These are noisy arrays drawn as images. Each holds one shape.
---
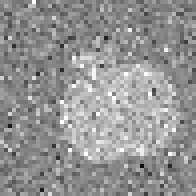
apple
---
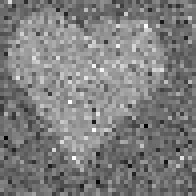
heart
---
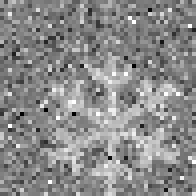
snowflake
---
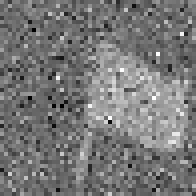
flag
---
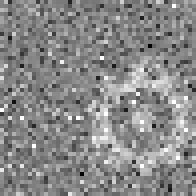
gear
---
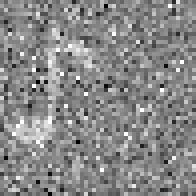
musical note
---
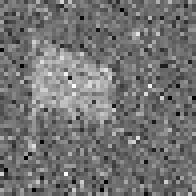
flag
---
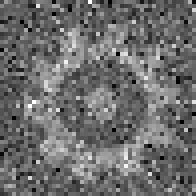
gear
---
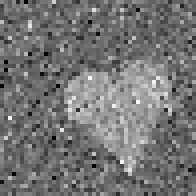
heart
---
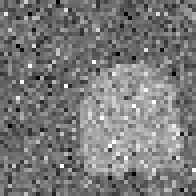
ghost
